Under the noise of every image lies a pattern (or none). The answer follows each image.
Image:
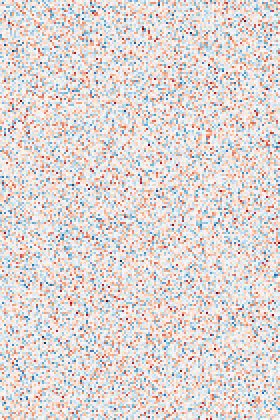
only noise
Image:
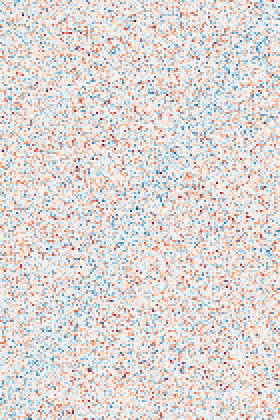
a diagonal band
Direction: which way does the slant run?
bottom left to top right
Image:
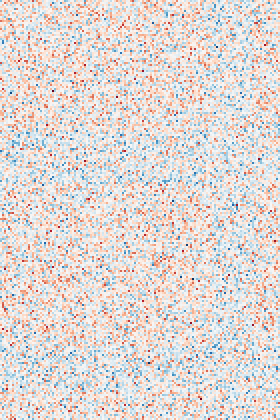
bands of rows crossing bands of columns
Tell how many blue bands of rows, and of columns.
2 and 1
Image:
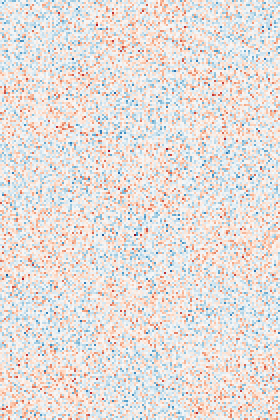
a checkerboard
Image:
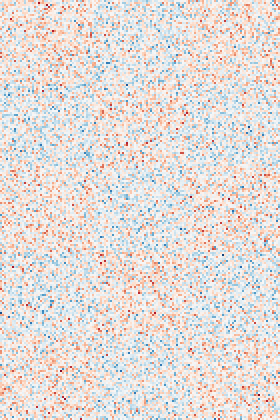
a checkerboard
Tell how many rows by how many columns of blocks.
5 by 3
